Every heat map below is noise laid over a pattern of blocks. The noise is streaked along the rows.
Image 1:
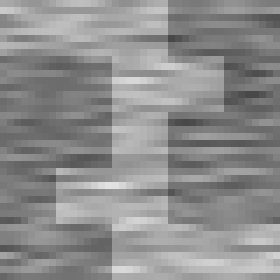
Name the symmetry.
the same after a half turn
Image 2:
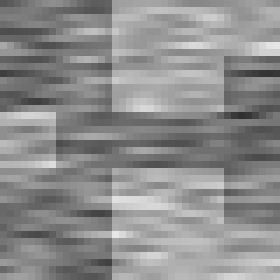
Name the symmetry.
top and bottom mirror each other
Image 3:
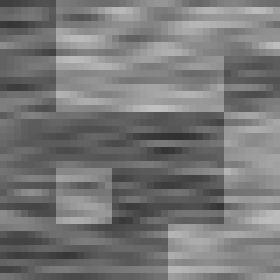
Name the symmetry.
no symmetry
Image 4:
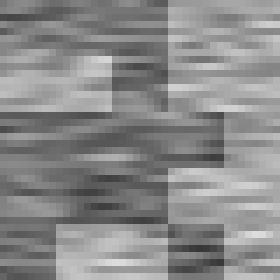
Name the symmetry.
no symmetry
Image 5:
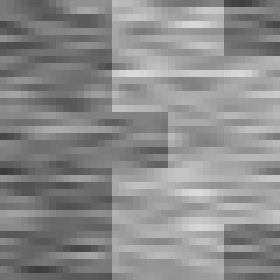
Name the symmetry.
top and bottom mirror each other
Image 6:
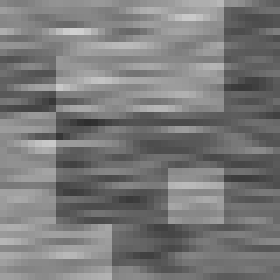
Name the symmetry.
no symmetry
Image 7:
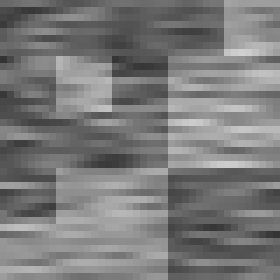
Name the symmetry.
mirrored about the diagonal from the top left
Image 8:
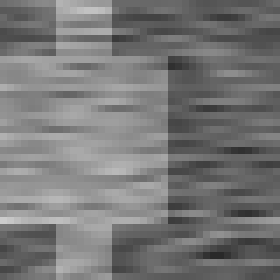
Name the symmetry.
top and bottom mirror each other
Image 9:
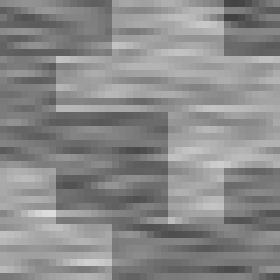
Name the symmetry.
mirrored about the diagonal from the bottom left
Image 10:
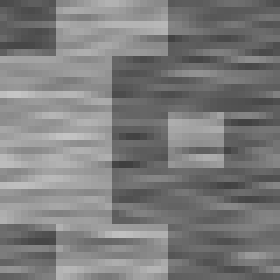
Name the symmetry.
top and bottom mirror each other
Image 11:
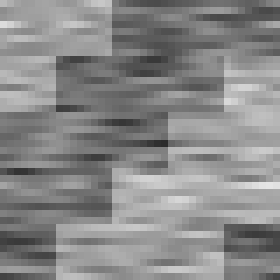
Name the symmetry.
mirrored about the diagonal from the top left
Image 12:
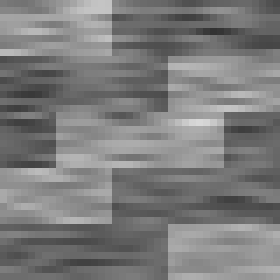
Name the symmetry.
the same after a half turn
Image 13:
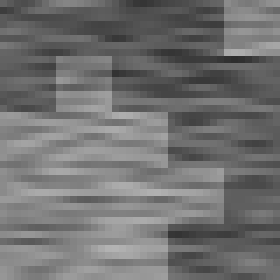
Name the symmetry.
mirrored about the diagonal from the bottom left
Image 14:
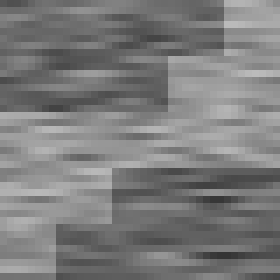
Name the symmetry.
the same after a half turn
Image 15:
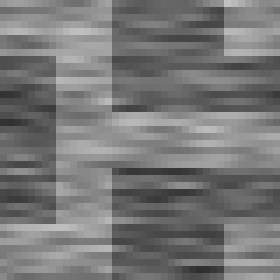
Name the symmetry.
top and bottom mirror each other
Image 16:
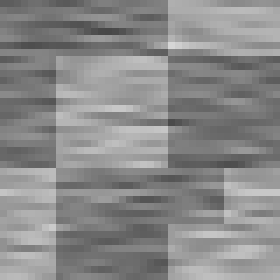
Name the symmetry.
mirrored about the diagonal from the top left
